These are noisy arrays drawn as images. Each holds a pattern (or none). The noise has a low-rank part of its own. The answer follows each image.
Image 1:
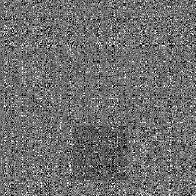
one block
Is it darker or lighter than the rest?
darker
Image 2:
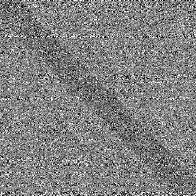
a diagonal band
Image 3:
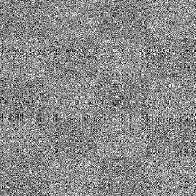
a checkerboard
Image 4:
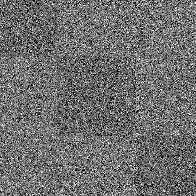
blocks along the diagonal
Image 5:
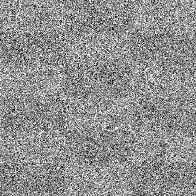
a checkerboard
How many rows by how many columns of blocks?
6 by 3
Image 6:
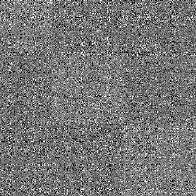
blocks along the diagonal
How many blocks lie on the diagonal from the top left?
3
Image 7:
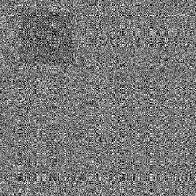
one block
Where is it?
top left
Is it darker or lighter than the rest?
darker
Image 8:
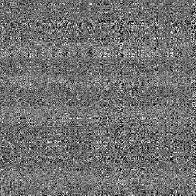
bands of rows
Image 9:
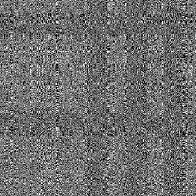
bands of rows crossing bands of columns
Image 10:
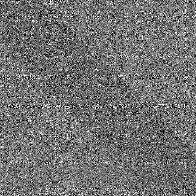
a diagonal band
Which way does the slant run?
top left to bottom right
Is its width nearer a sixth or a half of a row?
a half
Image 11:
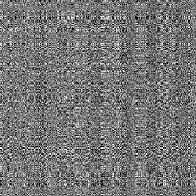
bands of columns
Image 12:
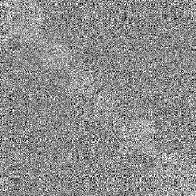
blocks along the diagonal
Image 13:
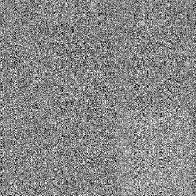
one block
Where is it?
bottom right
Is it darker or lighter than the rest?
lighter
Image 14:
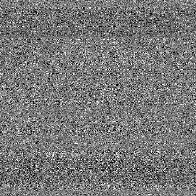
bands of rows
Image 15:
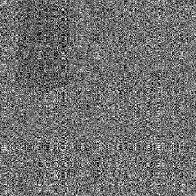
one block
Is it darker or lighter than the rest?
darker
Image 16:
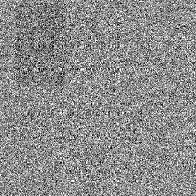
one block
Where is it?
top left
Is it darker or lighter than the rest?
darker
